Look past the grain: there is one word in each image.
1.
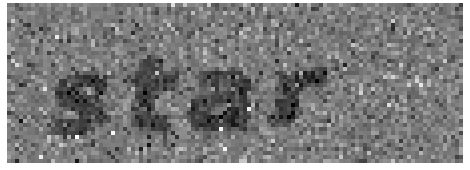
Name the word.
star
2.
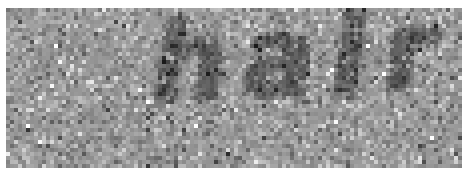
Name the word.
hair
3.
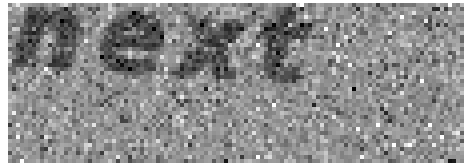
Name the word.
next
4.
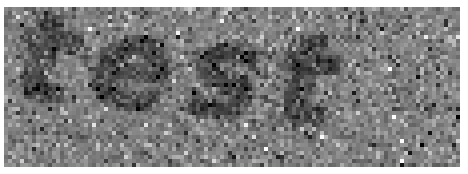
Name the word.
test
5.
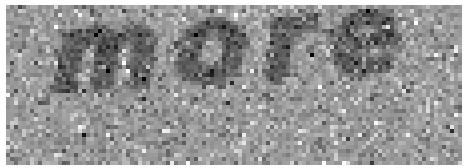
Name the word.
more
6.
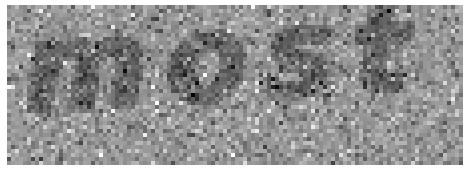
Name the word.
most
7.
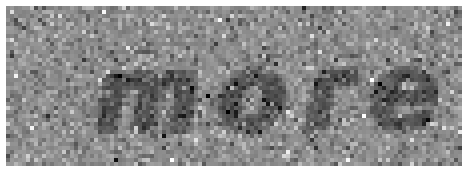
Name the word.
more
